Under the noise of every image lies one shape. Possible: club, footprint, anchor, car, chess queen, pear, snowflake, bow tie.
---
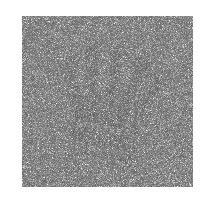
chess queen
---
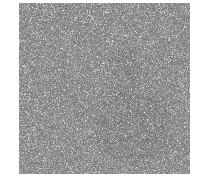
pear
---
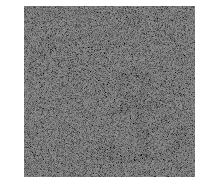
anchor
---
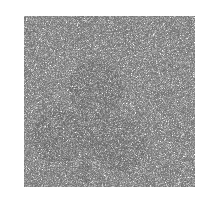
club
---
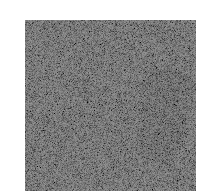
footprint
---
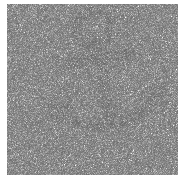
anchor
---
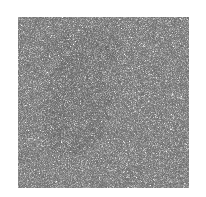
footprint
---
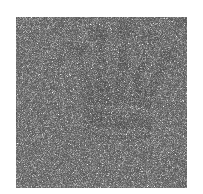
chess queen
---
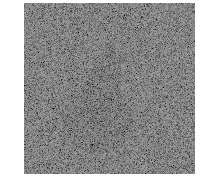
pear
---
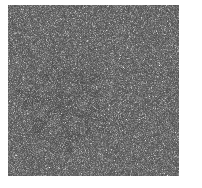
snowflake
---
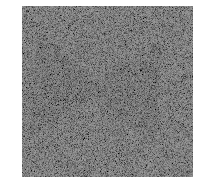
bow tie
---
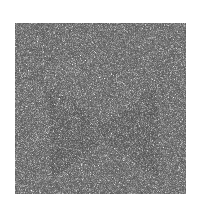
bow tie
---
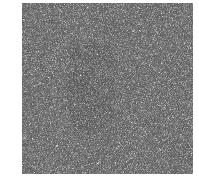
footprint
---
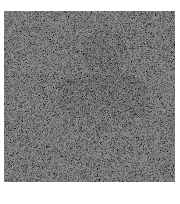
club
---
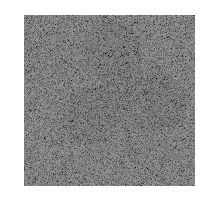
club
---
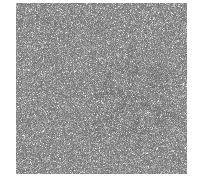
snowflake
